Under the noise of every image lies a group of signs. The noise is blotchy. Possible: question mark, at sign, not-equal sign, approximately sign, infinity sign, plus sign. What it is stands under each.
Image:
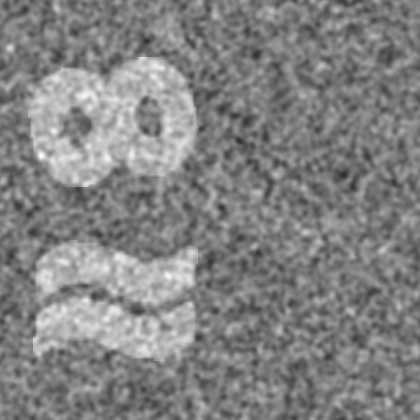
top left: infinity sign; bottom left: approximately sign
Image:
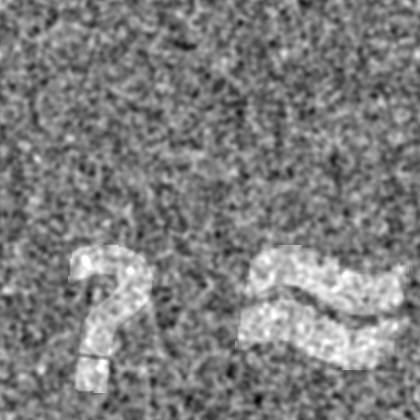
bottom left: question mark; bottom right: approximately sign
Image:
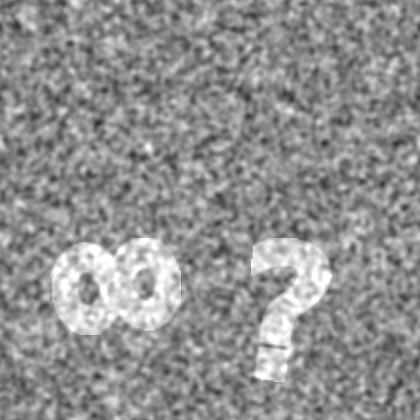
bottom left: infinity sign; bottom right: question mark
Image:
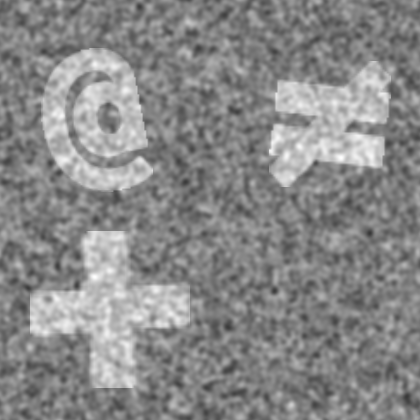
top left: at sign; top right: not-equal sign; bottom left: plus sign
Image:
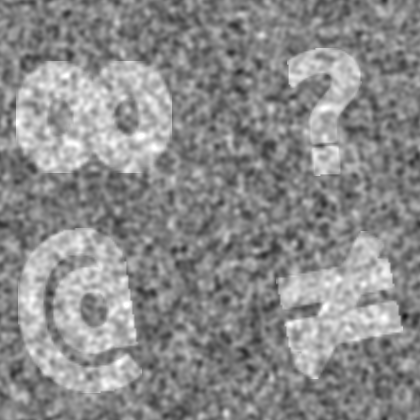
top left: infinity sign; top right: question mark; bottom left: at sign; bottom right: not-equal sign
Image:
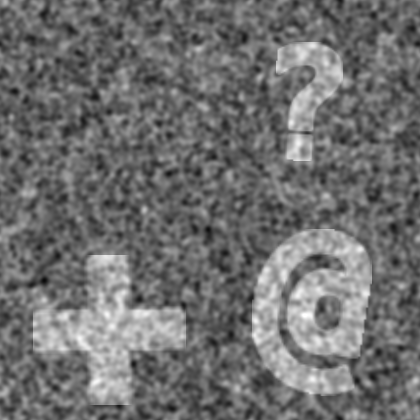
top right: question mark; bottom left: plus sign; bottom right: at sign
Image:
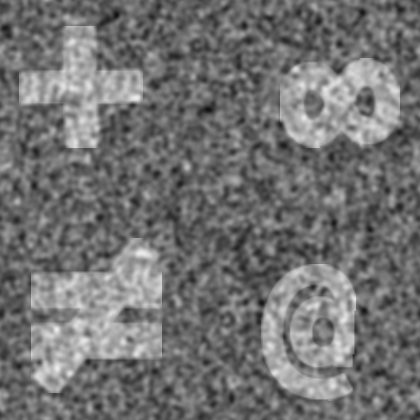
top left: plus sign; top right: infinity sign; bottom left: not-equal sign; bottom right: at sign
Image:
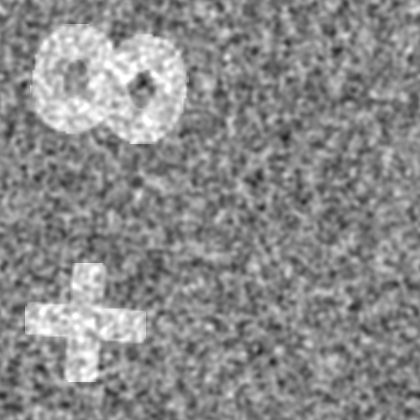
top left: infinity sign; bottom left: plus sign
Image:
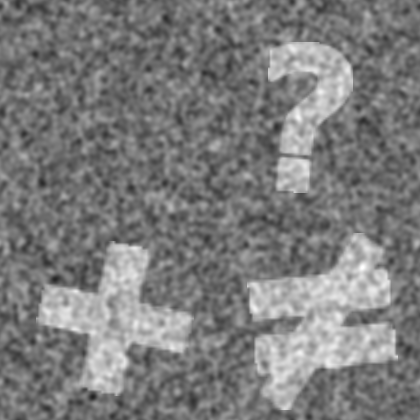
top right: question mark; bottom left: plus sign; bottom right: not-equal sign
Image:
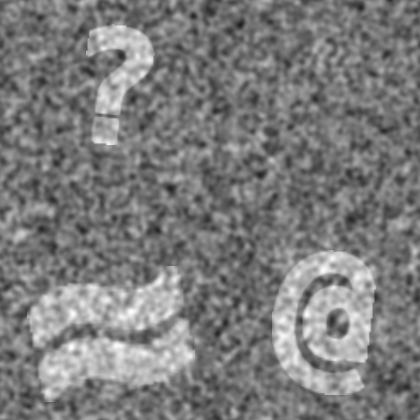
top left: question mark; bottom left: approximately sign; bottom right: at sign
